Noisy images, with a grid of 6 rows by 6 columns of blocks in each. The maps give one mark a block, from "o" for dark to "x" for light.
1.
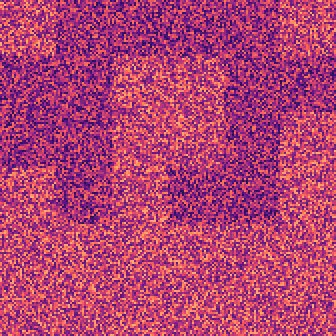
xoooox
ooxxoo
ooxxox
xoxoox
xxxxxx
xxxxxx
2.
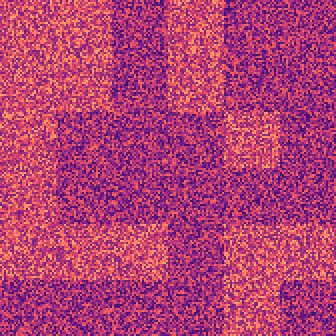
xxoxoo
xxoxoo
xoooxo
xooooo
xxxoxx
ooooxo
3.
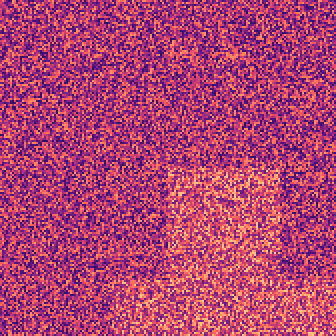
oooooo
oooooo
oooooo
oooxxo
oooxxo
ooxxxx
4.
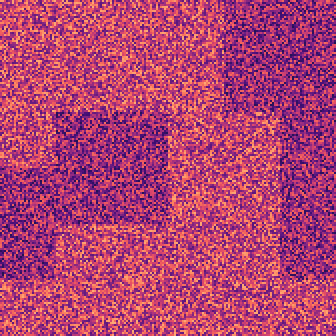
xxxxoo
xxxxoo
xooxxo
oooxxo
oxxxxo
xxxxxx
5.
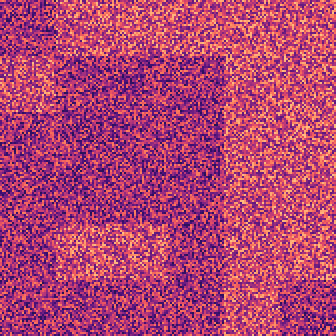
oxxxxx
xoooxx
ooooxx
ooooxx
oxxoxx
ooooxo
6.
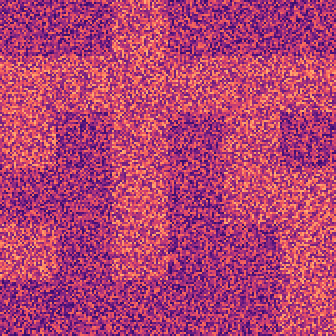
ooxooo
xxxxxx
xoxoxo
ooxoxx
xoxoox
ooooox
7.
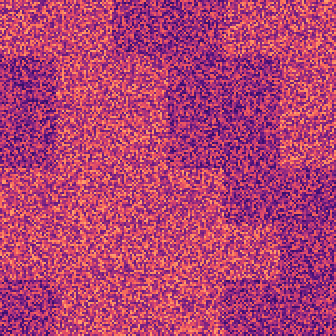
xxooxx
oxxoox
oxxoox
xxxxoo
xxxxxo
oxxxoo
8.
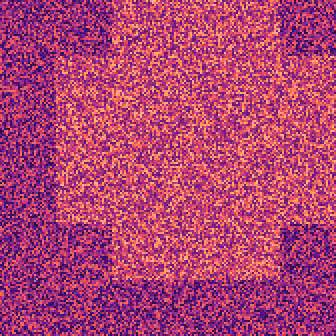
ooxxxo
oxxxxx
oxxxxx
oxxxxx
ooxxxo
oooooo
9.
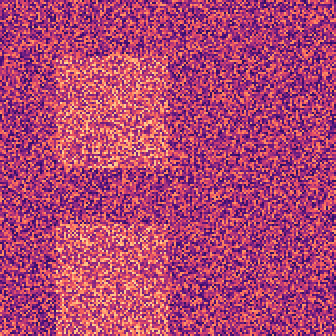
oooooo
oxxooo
oxxooo
oooooo
oxxooo
oxxooo
